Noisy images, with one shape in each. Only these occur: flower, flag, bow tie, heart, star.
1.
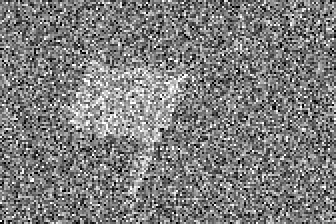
flag
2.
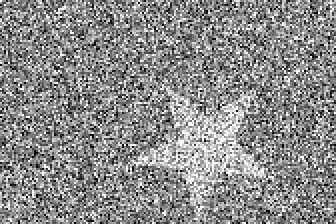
star
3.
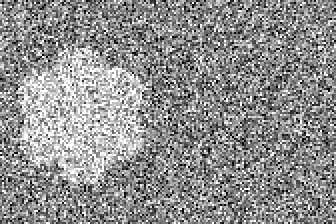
flower
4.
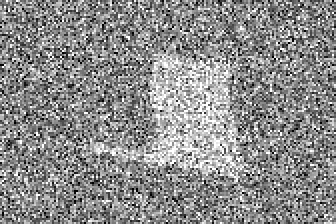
flag
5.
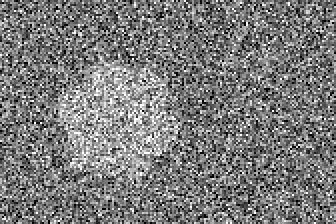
flower
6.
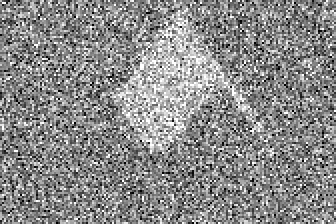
flag
